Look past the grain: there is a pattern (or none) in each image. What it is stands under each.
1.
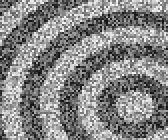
rings round one point
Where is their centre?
bottom right
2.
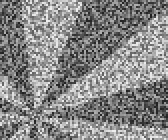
spokes from one point
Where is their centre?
bottom left
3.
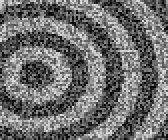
rings round one point
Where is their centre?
middle left
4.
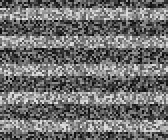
horizontal stripes
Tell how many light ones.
5
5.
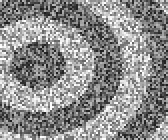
rings round one point
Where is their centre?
middle left
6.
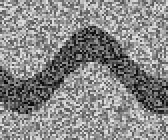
a wavy band
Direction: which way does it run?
left to right
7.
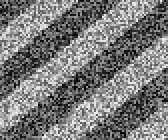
diagonal stripes
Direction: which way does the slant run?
bottom left to top right
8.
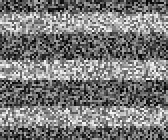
horizontal stripes
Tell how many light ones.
3
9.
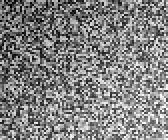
a smooth slope
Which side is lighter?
bottom right
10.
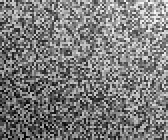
a smooth slope
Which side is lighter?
top right
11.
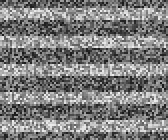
horizontal stripes
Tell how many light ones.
5
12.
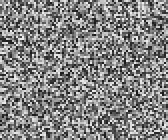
only noise
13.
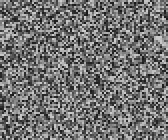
only noise
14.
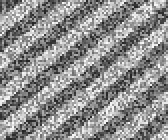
diagonal stripes
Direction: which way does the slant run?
bottom left to top right
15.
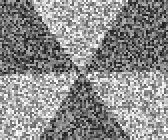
spokes from one point
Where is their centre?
centre
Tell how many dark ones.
3
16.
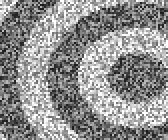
rings round one point
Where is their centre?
middle right
